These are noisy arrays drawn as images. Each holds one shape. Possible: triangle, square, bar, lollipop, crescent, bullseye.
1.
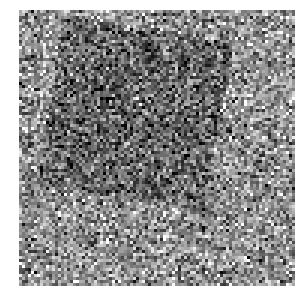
dark square
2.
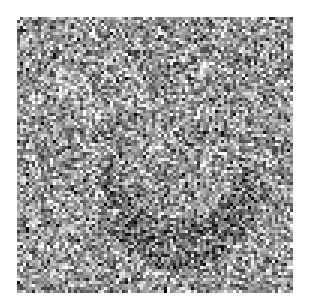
dark crescent
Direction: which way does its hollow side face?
up
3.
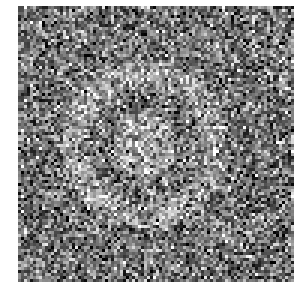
light bullseye
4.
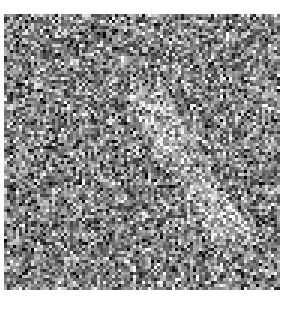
light bar
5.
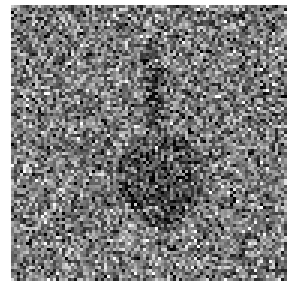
dark lollipop
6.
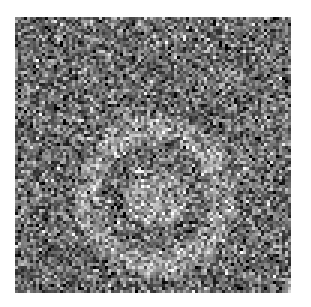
light bullseye
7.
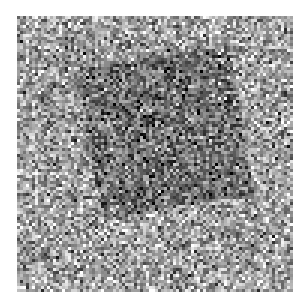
dark square
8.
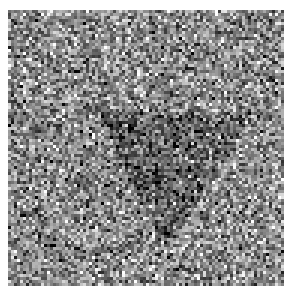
dark triangle
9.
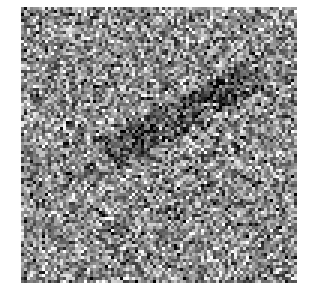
dark bar
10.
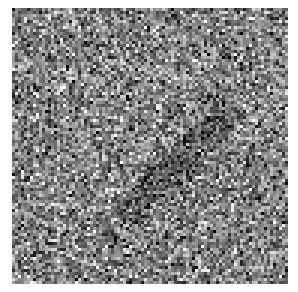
dark bar
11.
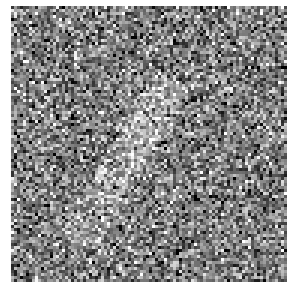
light bar
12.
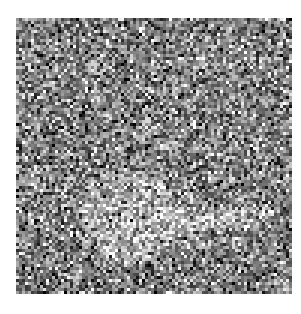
light lollipop
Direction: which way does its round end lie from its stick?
left
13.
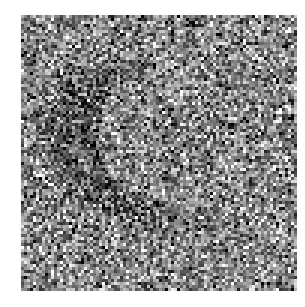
dark crescent
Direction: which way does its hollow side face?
right
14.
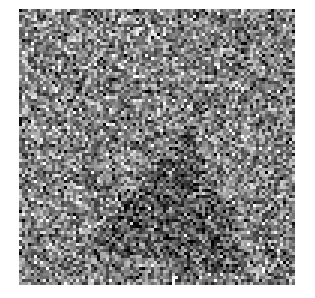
dark triangle
